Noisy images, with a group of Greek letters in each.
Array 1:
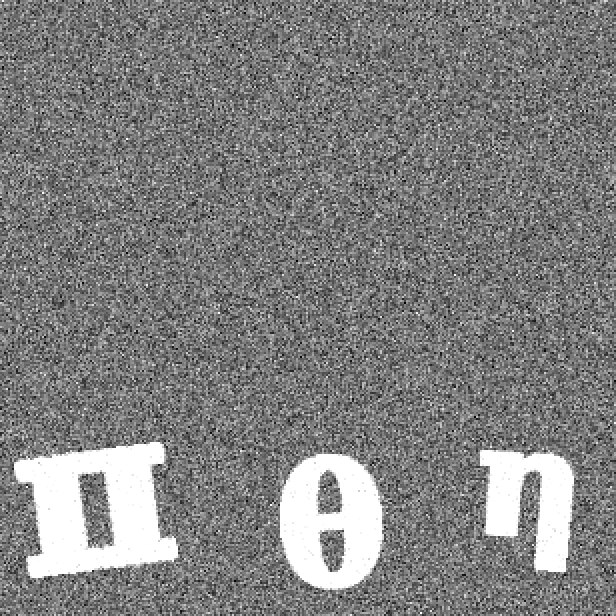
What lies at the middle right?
nothing
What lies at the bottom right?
eta
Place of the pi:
bottom left
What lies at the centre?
nothing
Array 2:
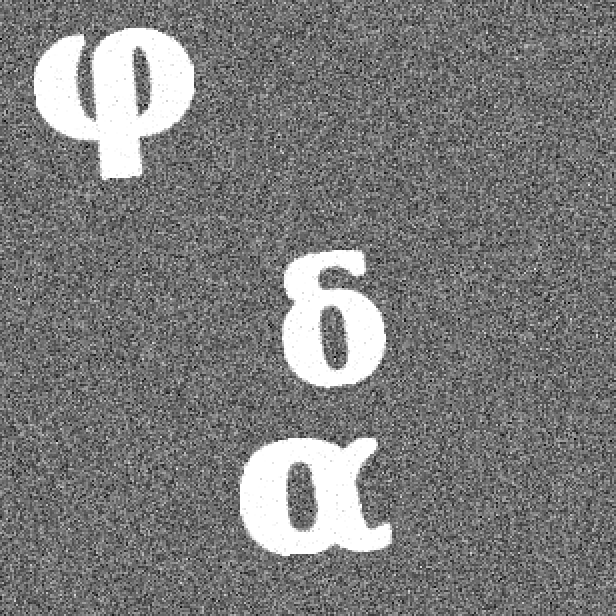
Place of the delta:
centre
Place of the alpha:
bottom middle
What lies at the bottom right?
nothing
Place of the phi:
top left
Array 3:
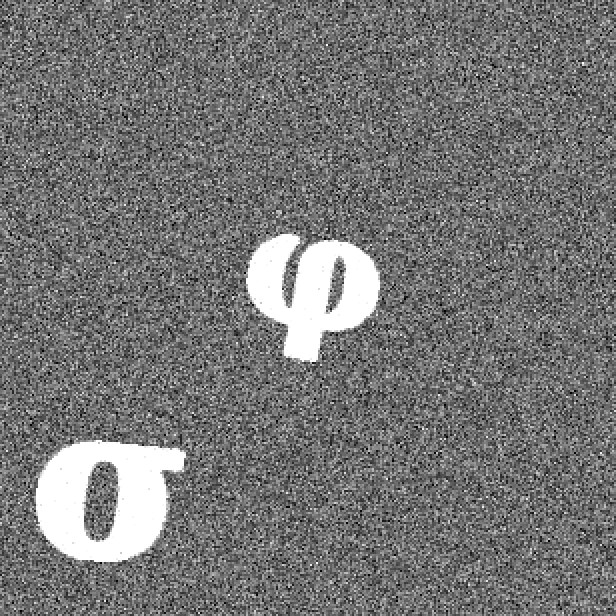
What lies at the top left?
nothing
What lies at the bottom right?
nothing
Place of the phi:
centre
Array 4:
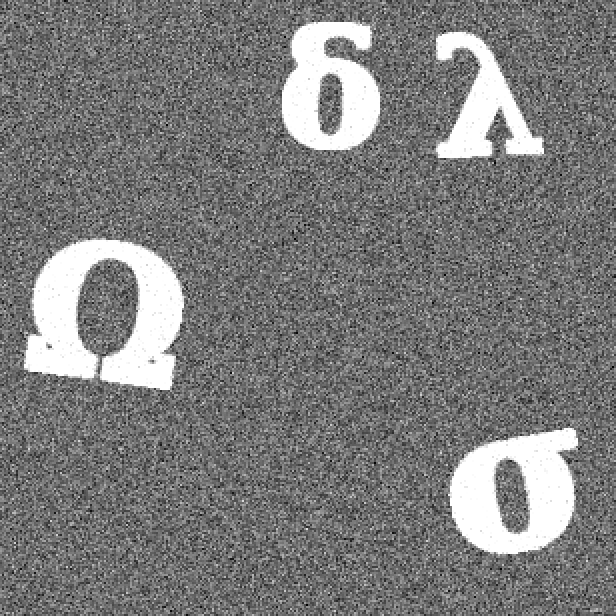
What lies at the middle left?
omega
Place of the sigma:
bottom right
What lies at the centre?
nothing
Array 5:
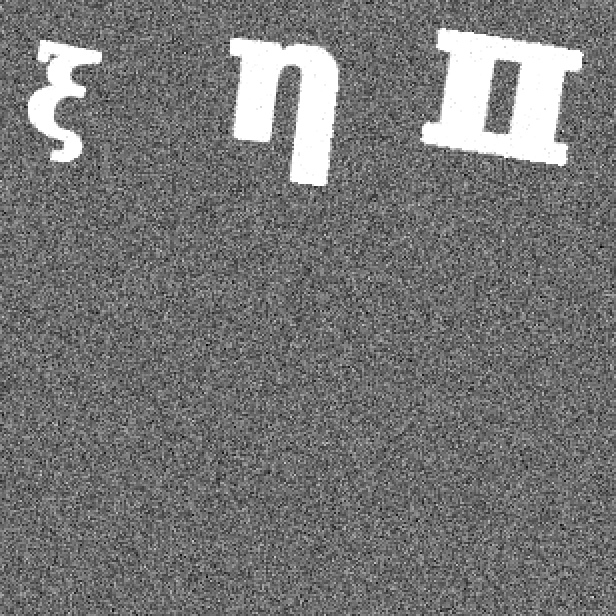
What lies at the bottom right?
nothing
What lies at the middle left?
nothing
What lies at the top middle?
eta
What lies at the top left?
xi
